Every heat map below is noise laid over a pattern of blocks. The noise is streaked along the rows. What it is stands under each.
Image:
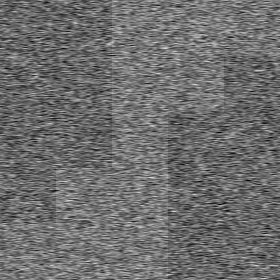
the same after a half turn
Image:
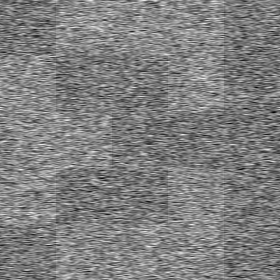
top and bottom mirror each other
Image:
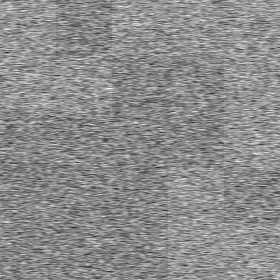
mirrored about the diagonal from the bottom left
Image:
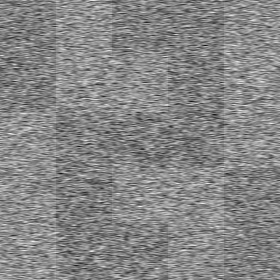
the same after a half turn
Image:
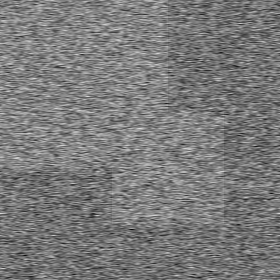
mirrored about the diagonal from the top left
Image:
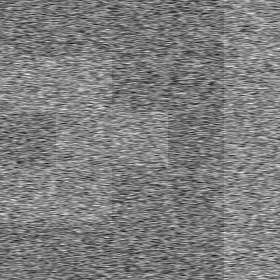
top and bottom mirror each other
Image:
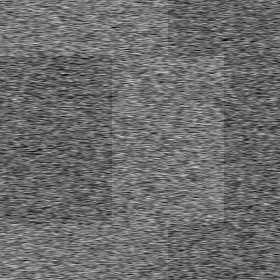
top and bottom mirror each other
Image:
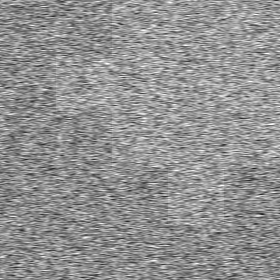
mirrored about the diagonal from the bottom left
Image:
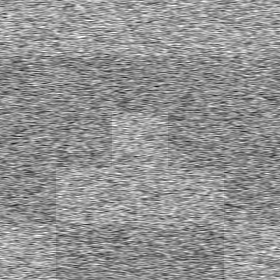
left and right mirror each other
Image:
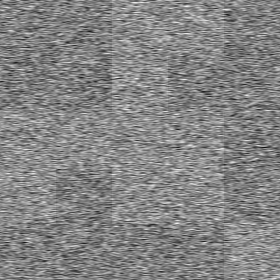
mirrored about the diagonal from the top left
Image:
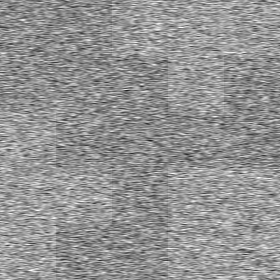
mirrored about the diagonal from the top left
